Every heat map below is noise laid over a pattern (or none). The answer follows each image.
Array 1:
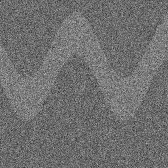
a wavy band
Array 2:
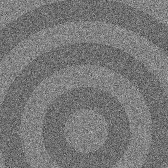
rings round one point
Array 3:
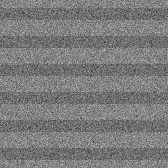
horizontal stripes
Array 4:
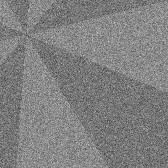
spokes from one point
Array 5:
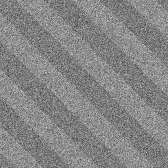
diagonal stripes
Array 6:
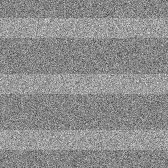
horizontal stripes
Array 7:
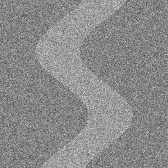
a wavy band
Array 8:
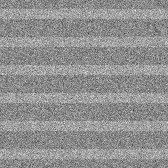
horizontal stripes
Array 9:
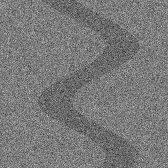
a wavy band
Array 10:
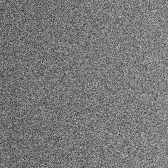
a smooth slope
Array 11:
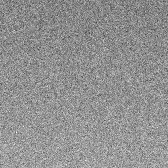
a smooth slope
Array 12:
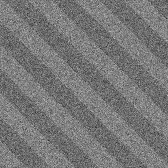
diagonal stripes
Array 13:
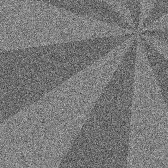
spokes from one point
